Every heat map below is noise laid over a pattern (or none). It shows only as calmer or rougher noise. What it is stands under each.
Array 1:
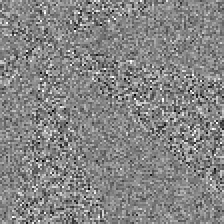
spokes from one point
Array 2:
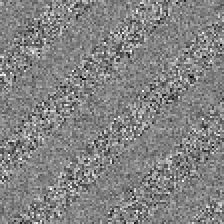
diagonal stripes
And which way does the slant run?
bottom left to top right
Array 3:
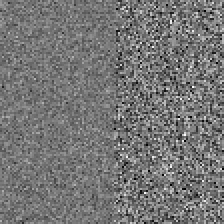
a sharp edge
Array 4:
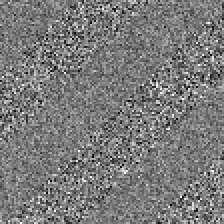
diagonal stripes
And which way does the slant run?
bottom left to top right
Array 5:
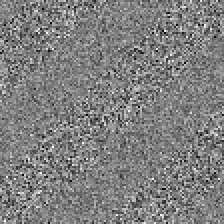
diagonal stripes
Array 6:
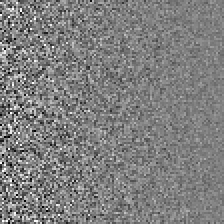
a smooth slope
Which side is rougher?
left
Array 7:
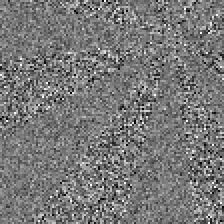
spokes from one point
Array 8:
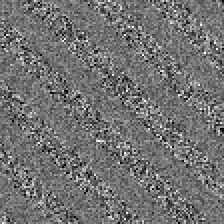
diagonal stripes
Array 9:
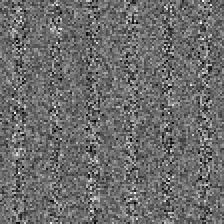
vertical stripes
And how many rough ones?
6
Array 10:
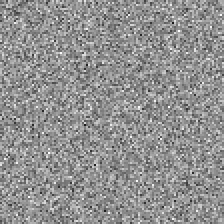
only noise
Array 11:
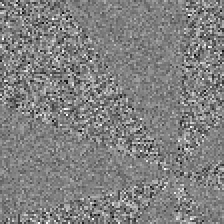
spokes from one point
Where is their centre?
bottom right
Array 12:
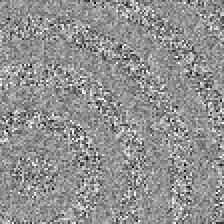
rings round one point
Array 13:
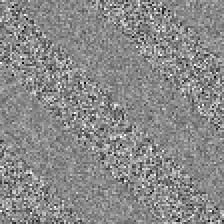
diagonal stripes
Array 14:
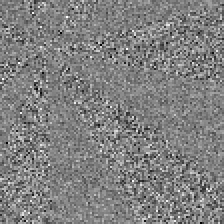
spokes from one point
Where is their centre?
top left
